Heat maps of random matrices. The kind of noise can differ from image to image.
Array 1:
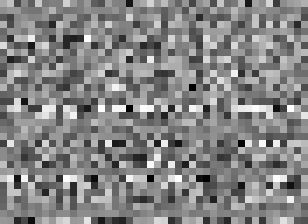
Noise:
rows of uneven size
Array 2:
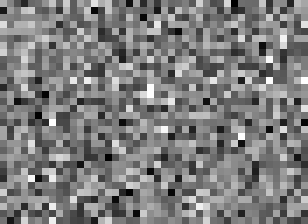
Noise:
independent entries
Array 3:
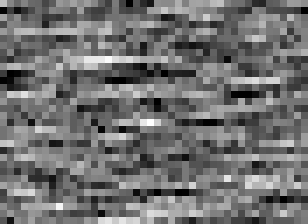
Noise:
streaked along the rows
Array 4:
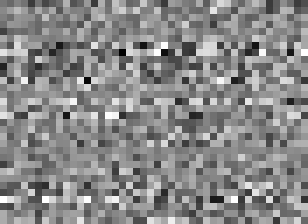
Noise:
rows of uneven size
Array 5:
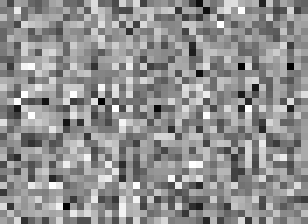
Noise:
low rank plus noise
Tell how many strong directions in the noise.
two
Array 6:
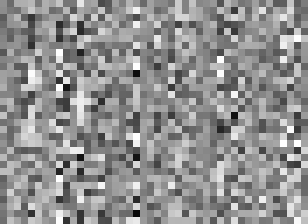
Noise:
columns of uneven size
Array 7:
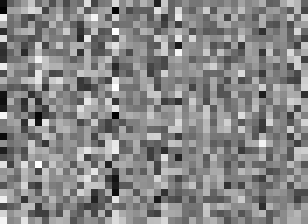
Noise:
columns of uneven size
